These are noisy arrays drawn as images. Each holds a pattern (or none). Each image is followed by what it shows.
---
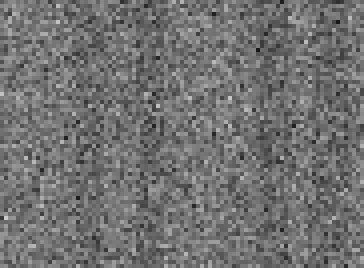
bands of columns
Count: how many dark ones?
4
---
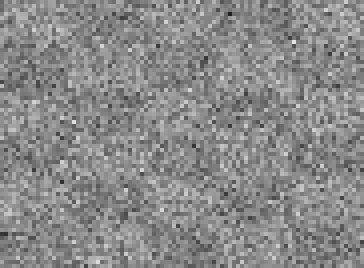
a checkerboard
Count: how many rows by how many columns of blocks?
6 by 5
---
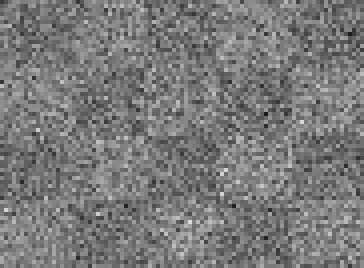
a checkerboard
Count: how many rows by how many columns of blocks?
4 by 5
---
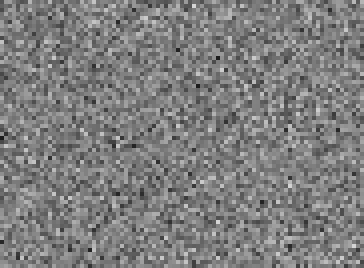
only noise
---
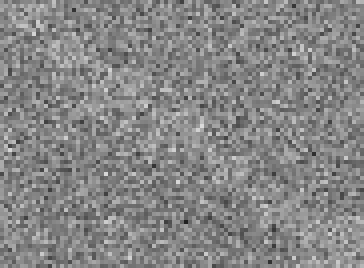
blocks along the diagonal
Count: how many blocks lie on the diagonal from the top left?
7
